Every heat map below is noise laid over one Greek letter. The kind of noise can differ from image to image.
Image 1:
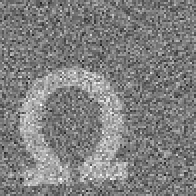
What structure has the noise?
low rank plus noise
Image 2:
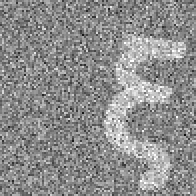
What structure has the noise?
independent entries
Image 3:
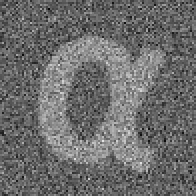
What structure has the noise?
low rank plus noise
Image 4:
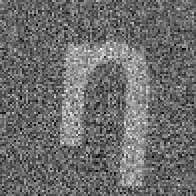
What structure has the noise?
low rank plus noise
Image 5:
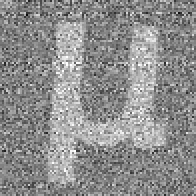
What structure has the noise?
rows of uneven size
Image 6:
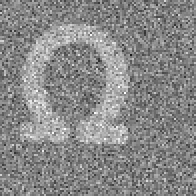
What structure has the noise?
independent entries
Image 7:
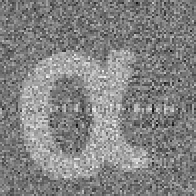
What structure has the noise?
low rank plus noise
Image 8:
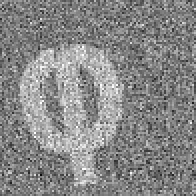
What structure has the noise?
low rank plus noise
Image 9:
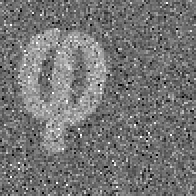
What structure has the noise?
heavy tails
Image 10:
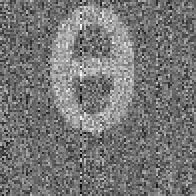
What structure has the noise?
columns of uneven size
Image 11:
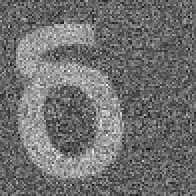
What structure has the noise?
low rank plus noise
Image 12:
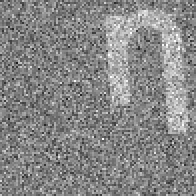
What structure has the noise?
independent entries
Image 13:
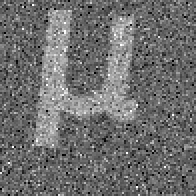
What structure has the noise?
heavy tails
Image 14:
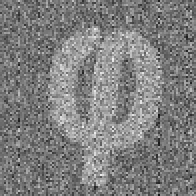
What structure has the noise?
columns of uneven size
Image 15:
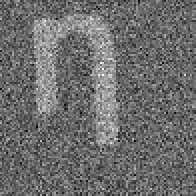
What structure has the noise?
low rank plus noise
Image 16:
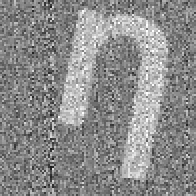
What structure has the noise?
columns of uneven size
